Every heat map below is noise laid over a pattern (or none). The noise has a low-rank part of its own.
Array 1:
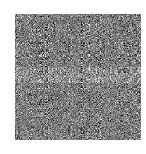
one horizontal stripe
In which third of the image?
middle
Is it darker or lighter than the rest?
lighter
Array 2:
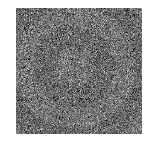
rings round one point
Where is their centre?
centre
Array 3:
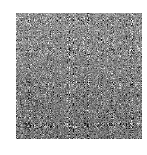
a smooth slope
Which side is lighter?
top
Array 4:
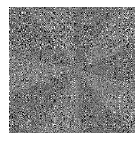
spokes from one point
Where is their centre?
centre
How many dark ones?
5
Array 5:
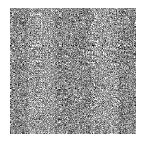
vertical stripes
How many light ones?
2
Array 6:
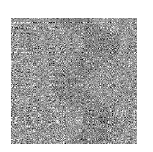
a wavy band
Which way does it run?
top to bottom
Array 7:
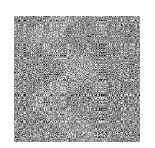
a wavy band
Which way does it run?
top to bottom
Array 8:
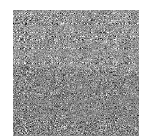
a sharp edge
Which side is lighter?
top
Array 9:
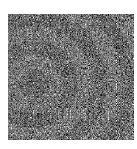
rings round one point
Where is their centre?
middle left
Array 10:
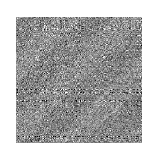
diagonal stripes
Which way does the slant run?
bottom left to top right
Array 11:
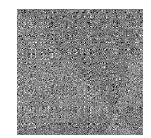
spokes from one point
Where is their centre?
bottom right
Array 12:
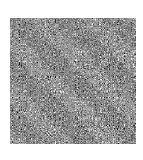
diagonal stripes
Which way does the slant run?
top left to bottom right
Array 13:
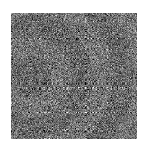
rings round one point
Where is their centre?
middle left
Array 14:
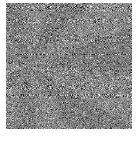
spokes from one point
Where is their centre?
middle left
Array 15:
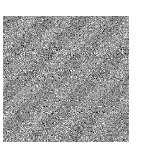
diagonal stripes
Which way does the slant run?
bottom left to top right
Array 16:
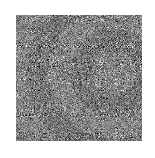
rings round one point
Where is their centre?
middle right
